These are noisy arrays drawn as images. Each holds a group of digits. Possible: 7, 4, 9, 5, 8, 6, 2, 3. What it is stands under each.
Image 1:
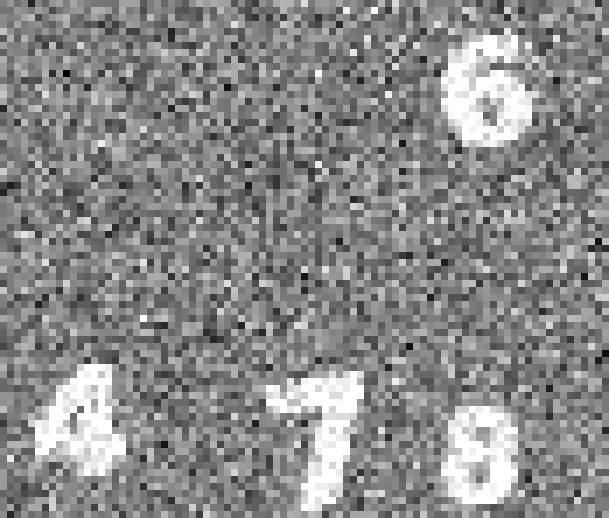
top right: 6; bottom left: 4; bottom middle: 7; bottom right: 8
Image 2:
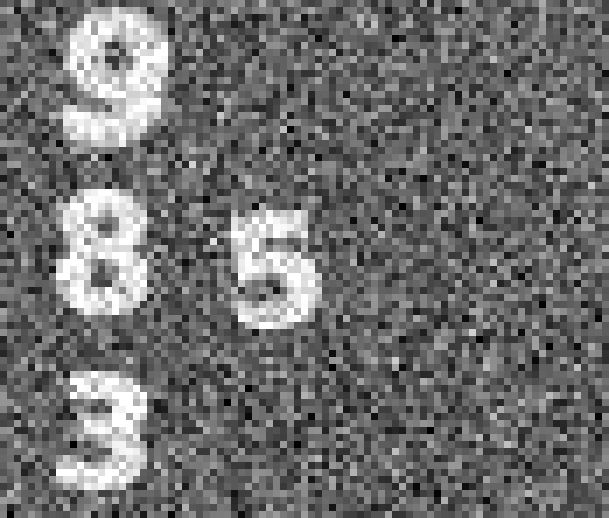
top left: 9; middle left: 8; centre: 5; bottom left: 3
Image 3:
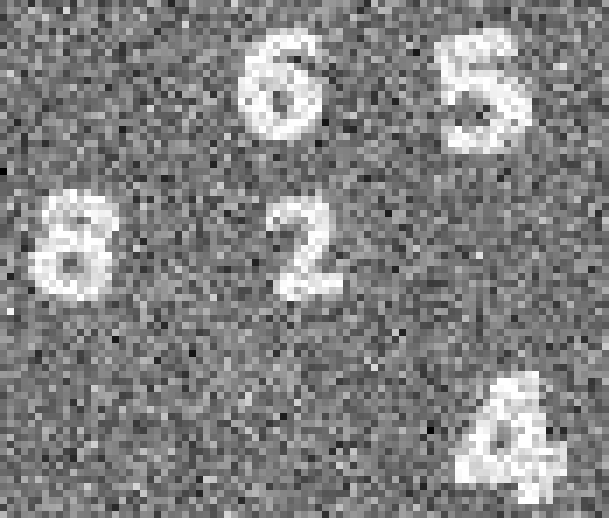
top middle: 6; top right: 5; middle left: 8; centre: 2; bottom right: 4
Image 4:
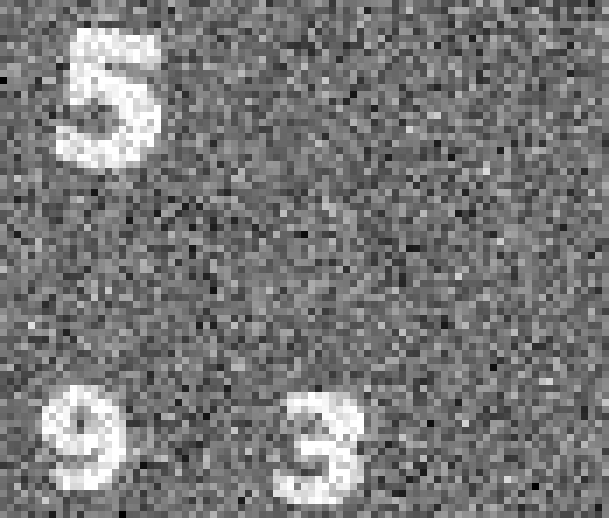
top left: 5; bottom left: 9; bottom middle: 3
